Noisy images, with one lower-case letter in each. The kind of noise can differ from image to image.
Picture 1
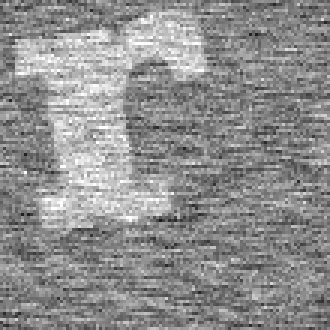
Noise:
streaked along the rows
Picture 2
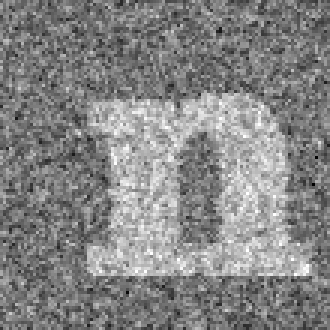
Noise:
blotchy
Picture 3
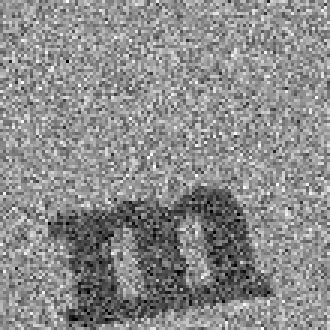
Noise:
independent entries
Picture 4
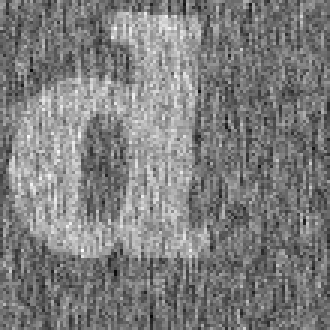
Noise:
streaked along the columns
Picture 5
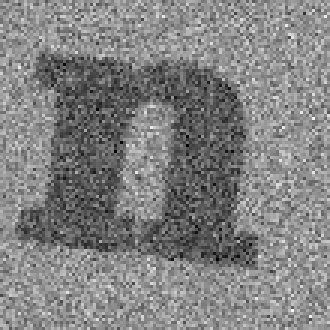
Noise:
low rank plus noise
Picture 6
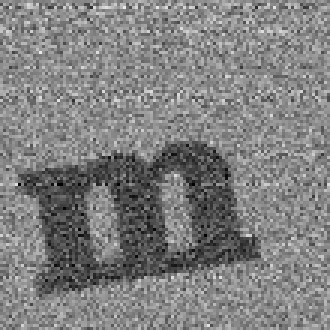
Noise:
rows of uneven size
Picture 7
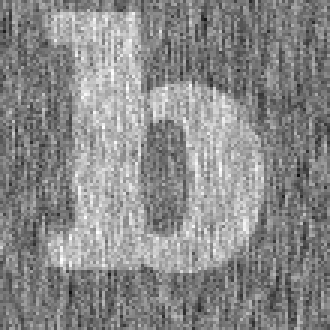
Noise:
streaked along the columns
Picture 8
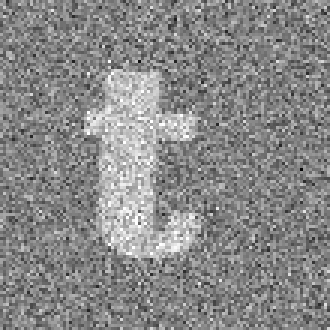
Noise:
low rank plus noise
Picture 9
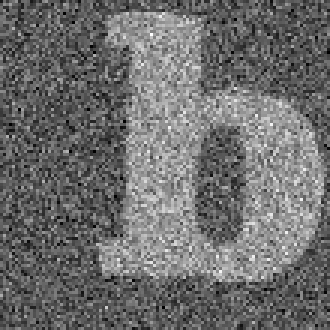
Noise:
low rank plus noise
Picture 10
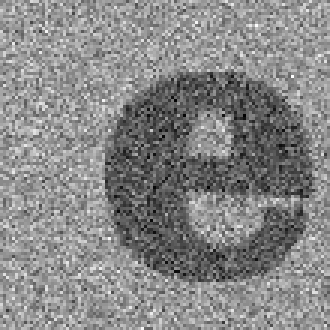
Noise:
low rank plus noise
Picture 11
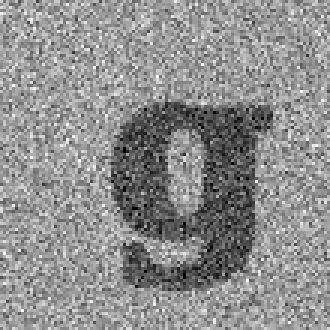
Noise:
independent entries
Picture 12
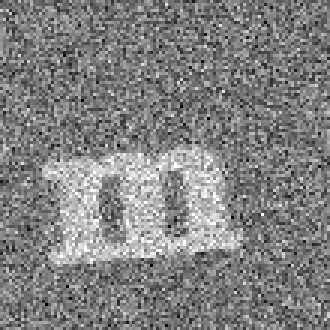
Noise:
independent entries
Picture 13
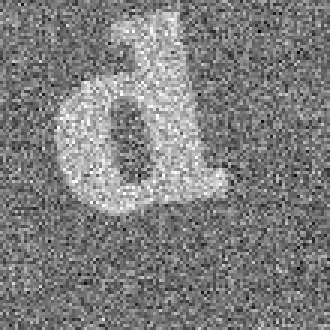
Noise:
low rank plus noise
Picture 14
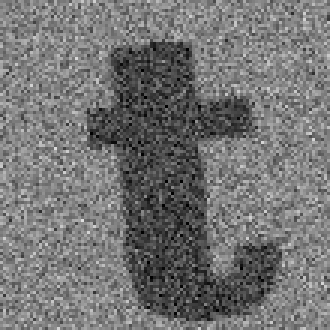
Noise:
independent entries
